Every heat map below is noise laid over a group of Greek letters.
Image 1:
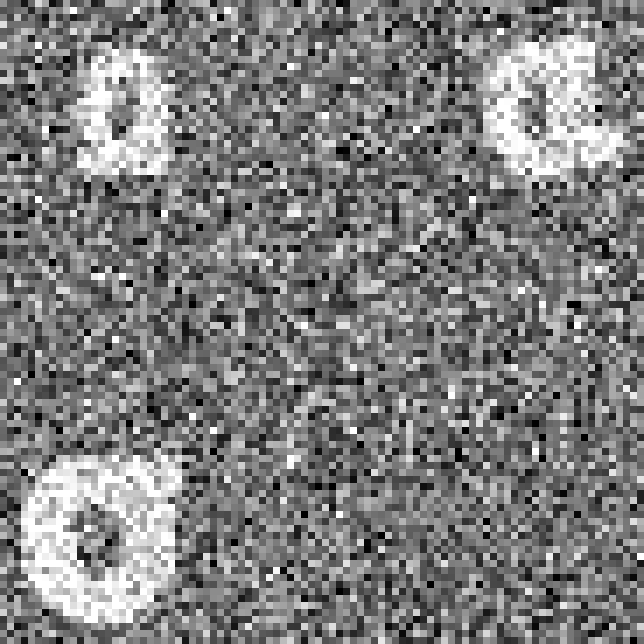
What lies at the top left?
omega
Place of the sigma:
bottom left
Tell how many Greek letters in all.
3
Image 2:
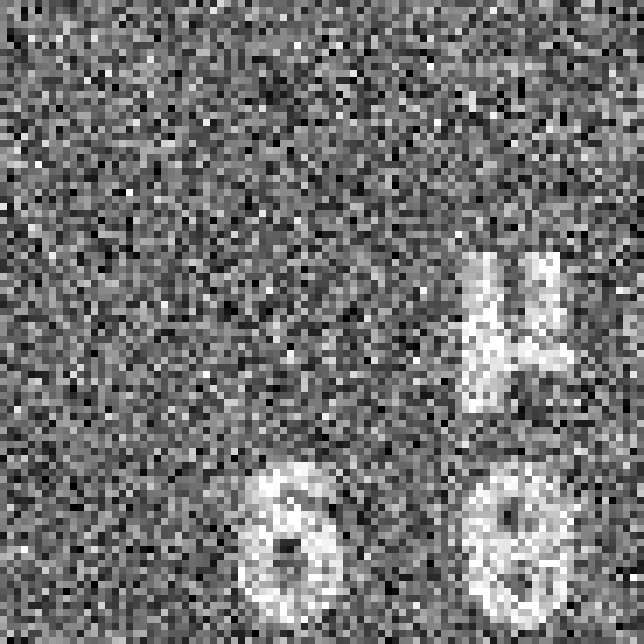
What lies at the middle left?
nothing
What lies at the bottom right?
theta
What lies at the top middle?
nothing
